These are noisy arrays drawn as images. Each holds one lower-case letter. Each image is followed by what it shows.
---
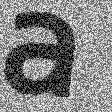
dark a
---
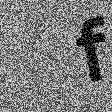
dark f
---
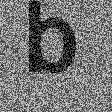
dark b
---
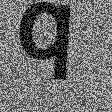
dark q
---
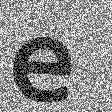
dark e
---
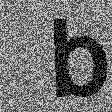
dark b
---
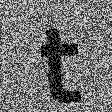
dark t
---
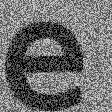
dark e
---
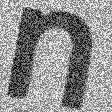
dark n
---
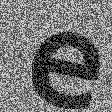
dark e
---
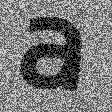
dark a
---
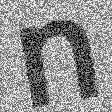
dark n
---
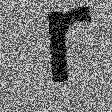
dark r
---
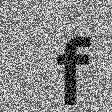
dark f
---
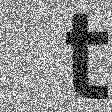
dark t
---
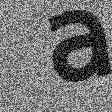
dark a
